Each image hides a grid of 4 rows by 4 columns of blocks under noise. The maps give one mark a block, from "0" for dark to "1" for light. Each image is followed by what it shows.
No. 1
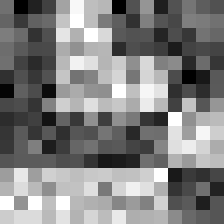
0 1 0 0
0 1 1 0
0 0 0 1
1 1 1 0
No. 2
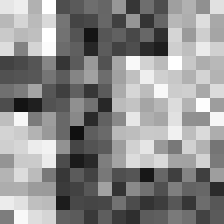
1 0 0 1
0 0 1 1
1 0 1 1
1 0 0 0
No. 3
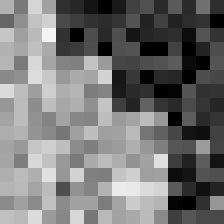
1 0 0 0
1 1 0 0
1 1 1 0
1 1 1 0
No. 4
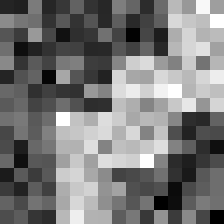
0 0 0 1
0 0 1 1
0 1 1 0
0 1 0 0
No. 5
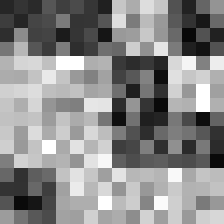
0 0 1 0
1 1 0 1
1 1 0 0
0 1 1 1
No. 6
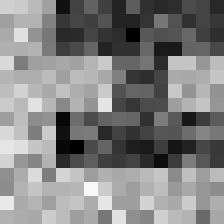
1 0 0 0
1 1 0 1
1 0 0 0
1 1 1 1
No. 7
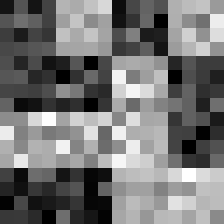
0 1 0 1
0 0 1 0
1 1 1 0
0 0 1 1
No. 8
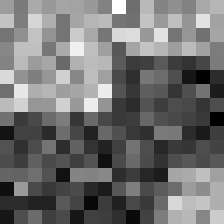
1 1 1 1
1 1 0 0
0 0 0 0
0 0 0 1
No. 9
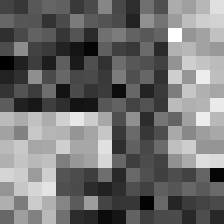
0 0 0 1
0 0 0 1
1 1 0 1
1 0 0 0
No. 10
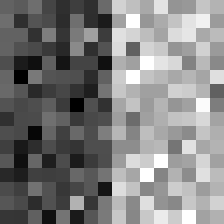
0 0 1 1
0 0 1 1
0 0 1 1
0 0 1 1
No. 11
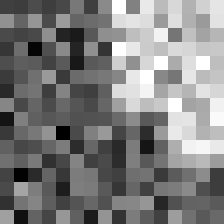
0 0 1 1
0 0 1 1
0 0 0 1
0 0 0 0
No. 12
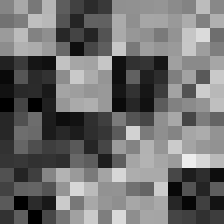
1 0 1 1
0 1 0 1
0 0 1 1
0 1 1 0
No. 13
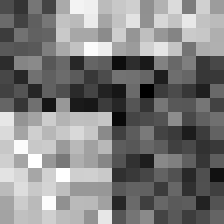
0 1 1 1
0 0 0 0
1 1 0 0
1 1 0 0
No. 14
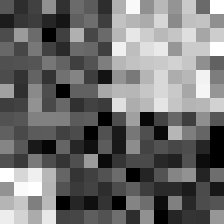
0 0 1 1
0 0 1 1
0 0 0 0
1 0 0 0
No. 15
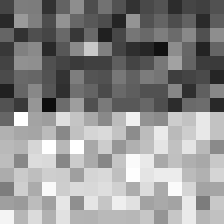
0 0 0 0
0 0 0 0
1 1 1 1
1 1 1 1
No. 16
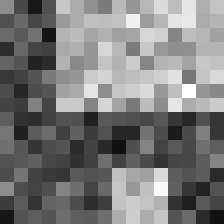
0 1 1 1
0 1 1 1
0 0 0 0
0 0 1 0
